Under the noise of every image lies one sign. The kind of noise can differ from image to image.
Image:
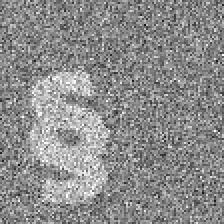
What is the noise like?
independent entries
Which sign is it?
section sign
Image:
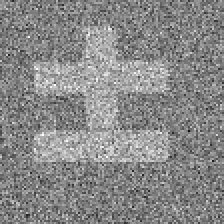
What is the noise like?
independent entries
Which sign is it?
plus-minus sign
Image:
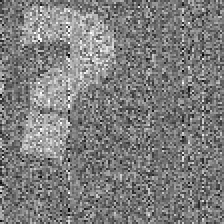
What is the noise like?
columns of uneven size
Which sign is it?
question mark
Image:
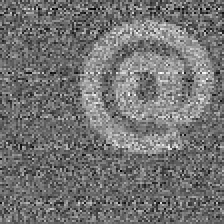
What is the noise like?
rows of uneven size
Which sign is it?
at sign
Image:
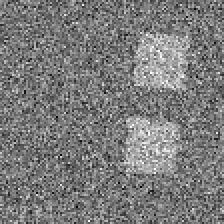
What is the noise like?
independent entries
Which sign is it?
colon
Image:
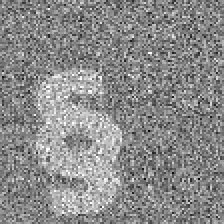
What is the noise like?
low rank plus noise
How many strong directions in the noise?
three or four
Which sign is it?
section sign
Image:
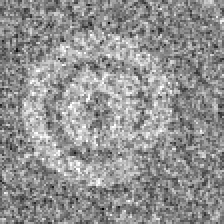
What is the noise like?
blotchy
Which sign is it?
at sign
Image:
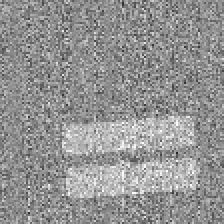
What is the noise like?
columns of uneven size
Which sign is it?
equals sign
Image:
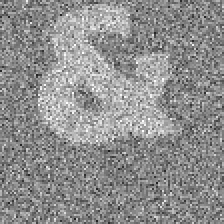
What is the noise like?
independent entries
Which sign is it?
ampersand
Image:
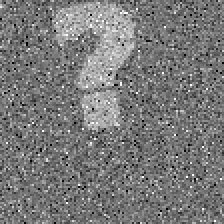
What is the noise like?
heavy tails
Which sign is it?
question mark
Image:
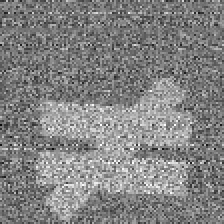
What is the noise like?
rows of uneven size
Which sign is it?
not-equal sign
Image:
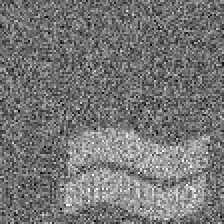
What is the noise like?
low rank plus noise
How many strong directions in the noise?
one
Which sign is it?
approximately sign
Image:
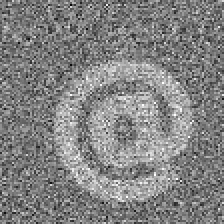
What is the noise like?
low rank plus noise
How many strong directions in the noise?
two
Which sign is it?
at sign
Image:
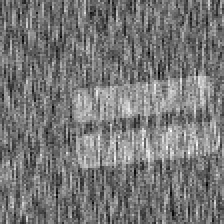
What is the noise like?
streaked along the columns
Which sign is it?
equals sign
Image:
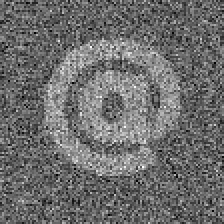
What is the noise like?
low rank plus noise
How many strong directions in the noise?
two
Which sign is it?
at sign
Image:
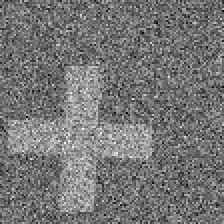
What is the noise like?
independent entries
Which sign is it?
plus sign
